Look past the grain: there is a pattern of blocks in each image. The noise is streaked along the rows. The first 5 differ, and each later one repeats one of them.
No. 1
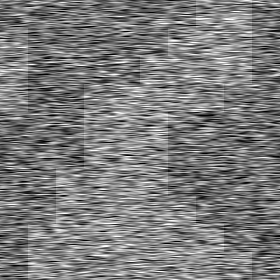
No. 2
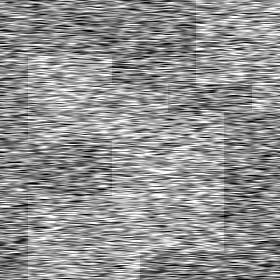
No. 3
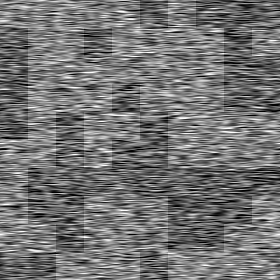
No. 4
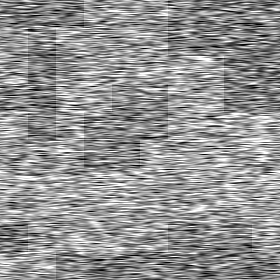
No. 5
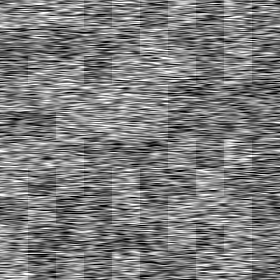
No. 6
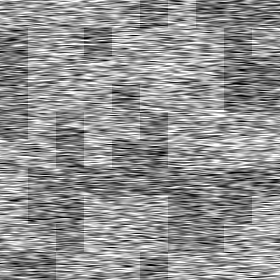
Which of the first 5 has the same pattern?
3
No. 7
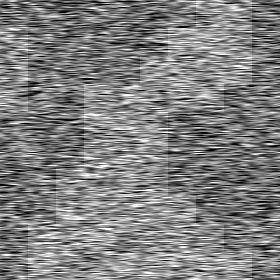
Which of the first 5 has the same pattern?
1
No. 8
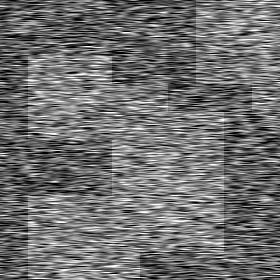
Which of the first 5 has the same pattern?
2
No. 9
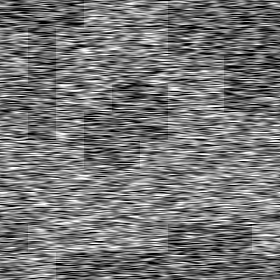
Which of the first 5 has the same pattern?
4
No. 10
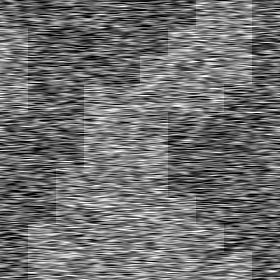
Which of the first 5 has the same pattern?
1
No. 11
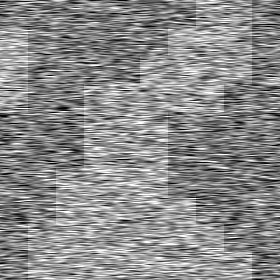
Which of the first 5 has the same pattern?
1
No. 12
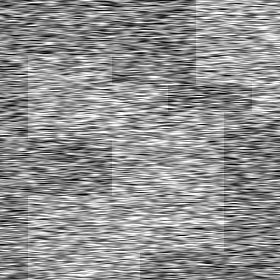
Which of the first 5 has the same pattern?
2
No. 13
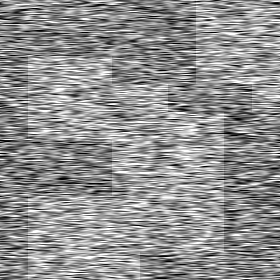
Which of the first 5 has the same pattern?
2
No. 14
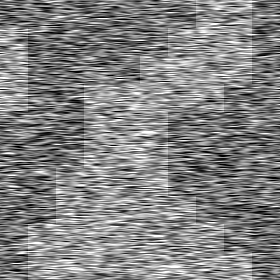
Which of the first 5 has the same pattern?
1
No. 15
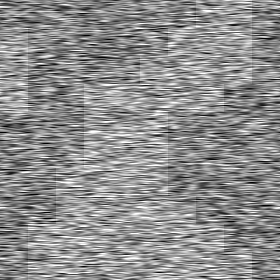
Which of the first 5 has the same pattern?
1
